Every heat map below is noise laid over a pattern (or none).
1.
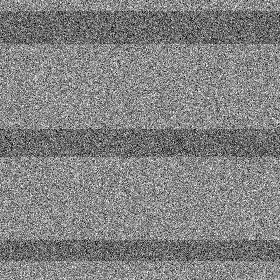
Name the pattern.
bands of rows
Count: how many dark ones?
3
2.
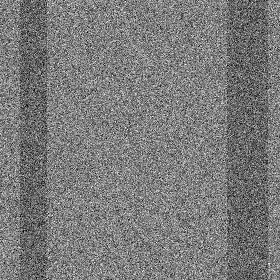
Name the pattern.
bands of columns
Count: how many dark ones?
2
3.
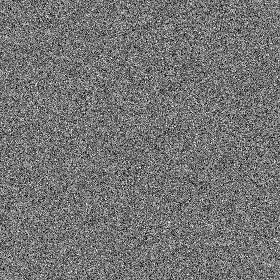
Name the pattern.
only noise
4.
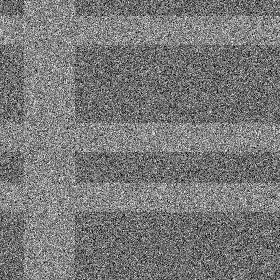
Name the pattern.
bands of rows crossing bands of columns
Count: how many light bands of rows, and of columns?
3 and 1
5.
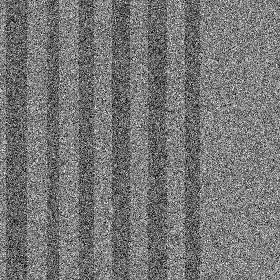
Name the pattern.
bands of columns
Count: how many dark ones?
6
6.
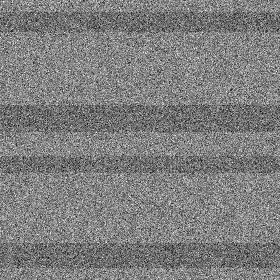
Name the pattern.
bands of rows
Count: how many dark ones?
4
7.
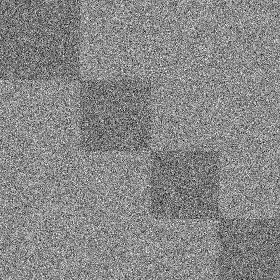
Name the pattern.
blocks along the diagonal
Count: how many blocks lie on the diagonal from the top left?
4
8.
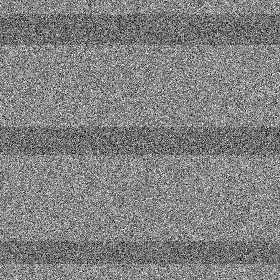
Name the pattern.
bands of rows
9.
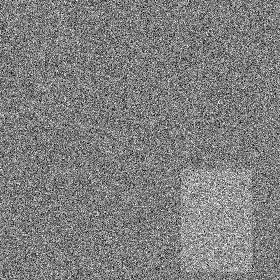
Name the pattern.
one block
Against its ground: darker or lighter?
lighter
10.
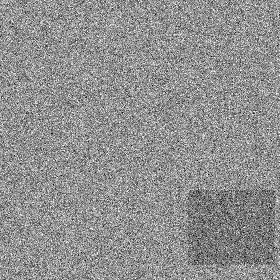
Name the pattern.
one block
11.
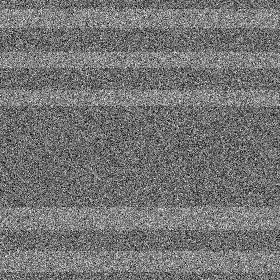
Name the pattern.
bands of rows
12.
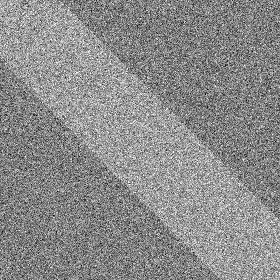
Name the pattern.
a diagonal band
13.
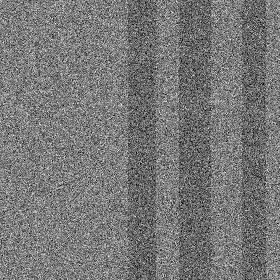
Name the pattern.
bands of columns
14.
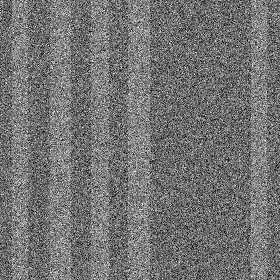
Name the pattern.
bands of columns
